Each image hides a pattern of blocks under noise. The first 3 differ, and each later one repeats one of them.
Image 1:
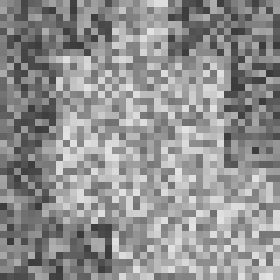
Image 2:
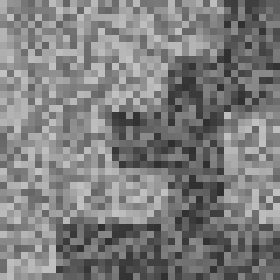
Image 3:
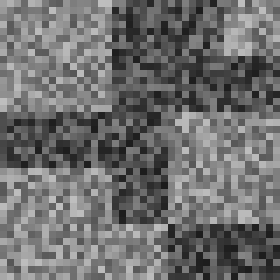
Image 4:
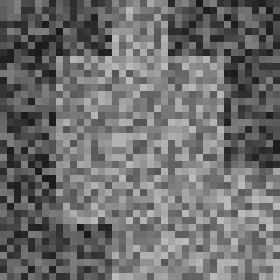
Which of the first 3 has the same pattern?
1
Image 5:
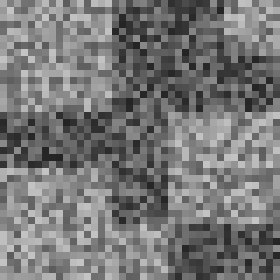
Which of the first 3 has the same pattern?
3
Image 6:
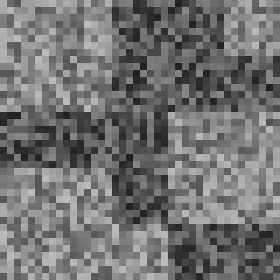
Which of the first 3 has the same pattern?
3
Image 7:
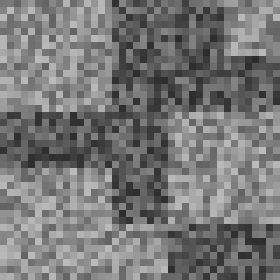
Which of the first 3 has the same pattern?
3
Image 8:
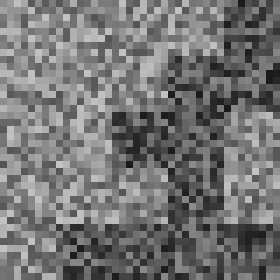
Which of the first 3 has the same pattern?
2
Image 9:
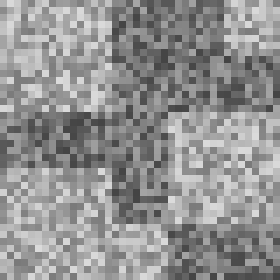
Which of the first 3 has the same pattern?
3
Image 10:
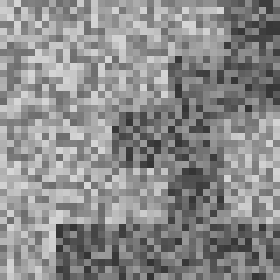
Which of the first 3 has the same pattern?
2
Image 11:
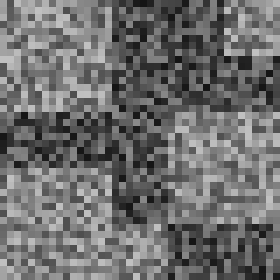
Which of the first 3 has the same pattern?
3
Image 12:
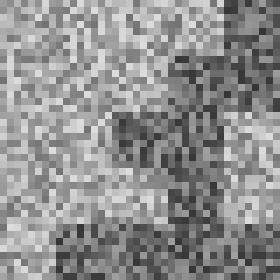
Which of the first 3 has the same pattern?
2
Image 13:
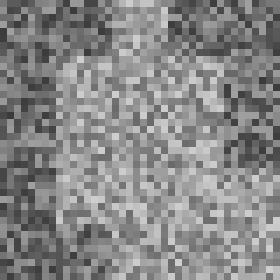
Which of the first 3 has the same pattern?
1
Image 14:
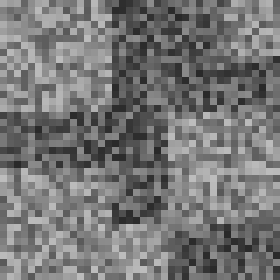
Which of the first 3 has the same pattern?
3
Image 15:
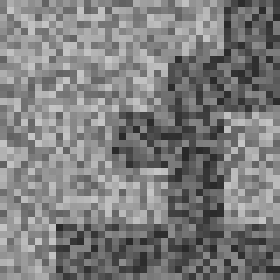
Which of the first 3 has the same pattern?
2
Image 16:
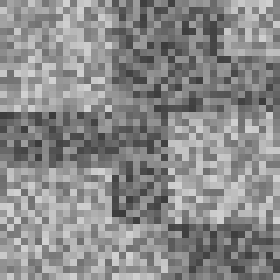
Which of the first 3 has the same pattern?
3
